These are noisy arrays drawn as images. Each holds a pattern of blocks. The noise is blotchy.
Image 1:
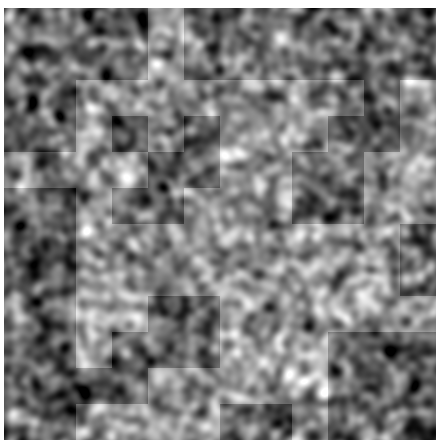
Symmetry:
mirrored about the diagonal from the top left
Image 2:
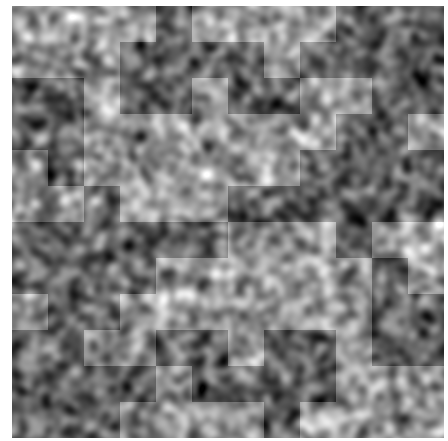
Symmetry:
the same after a half turn
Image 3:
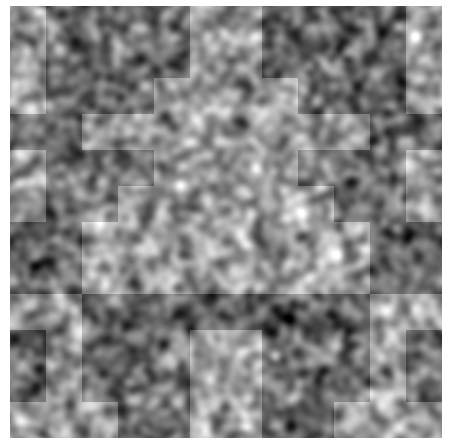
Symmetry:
left and right mirror each other
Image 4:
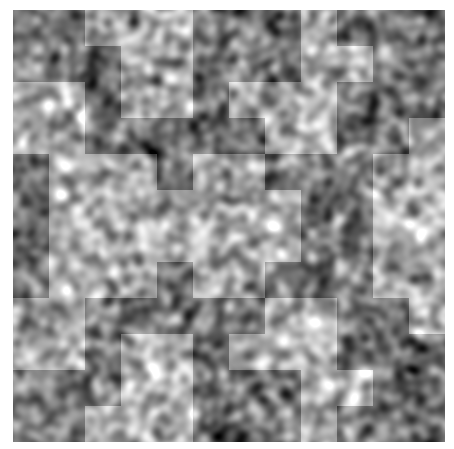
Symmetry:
top and bottom mirror each other
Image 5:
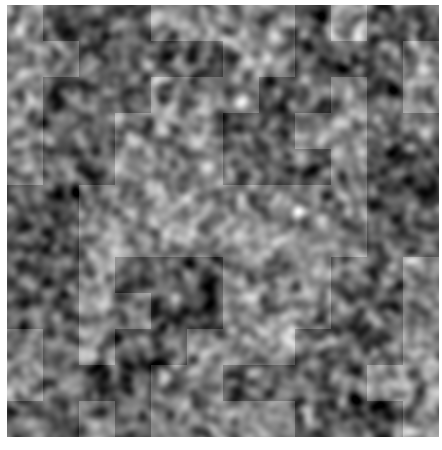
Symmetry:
the same after a half turn
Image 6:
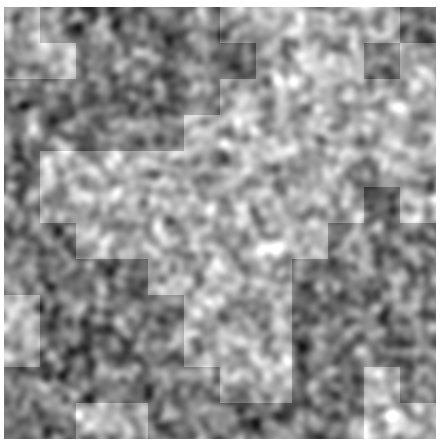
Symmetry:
mirrored about the diagonal from the bottom left
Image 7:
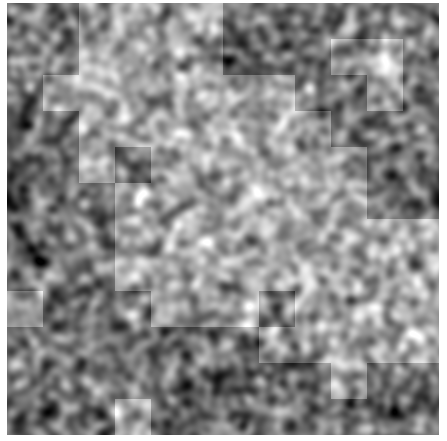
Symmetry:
mirrored about the diagonal from the bottom left
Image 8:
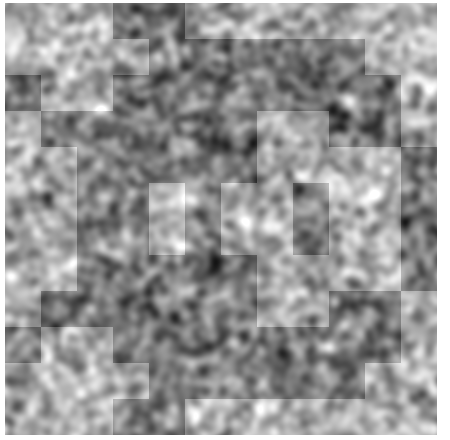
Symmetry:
top and bottom mirror each other
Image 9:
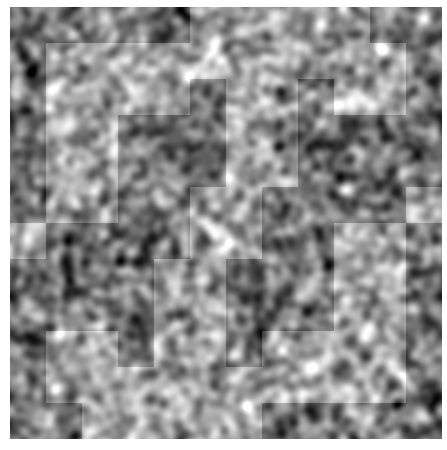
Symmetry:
the same after a half turn
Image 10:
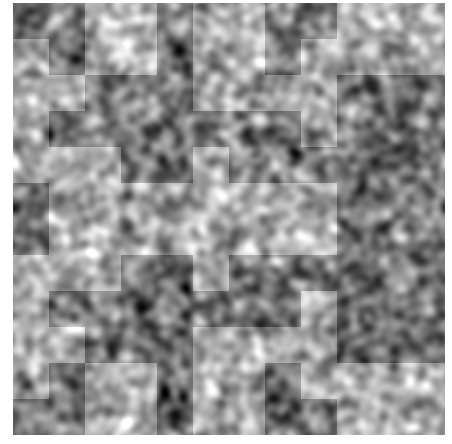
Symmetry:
top and bottom mirror each other
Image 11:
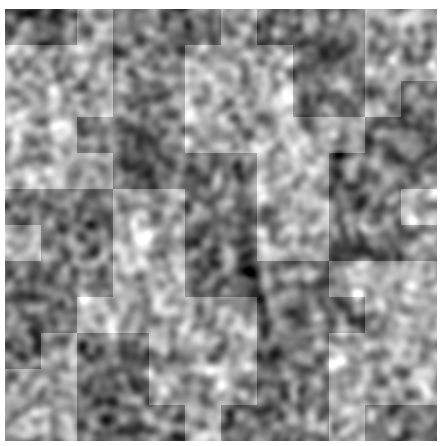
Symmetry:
the same after a half turn
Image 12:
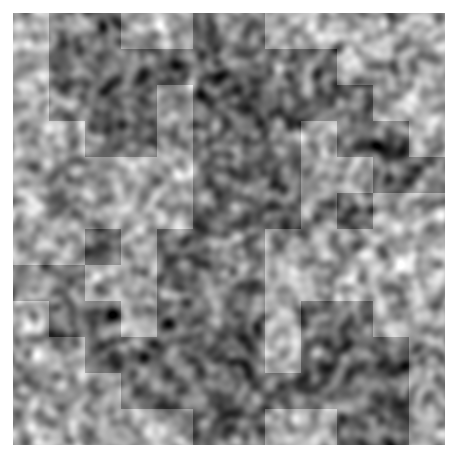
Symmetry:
the same after a half turn
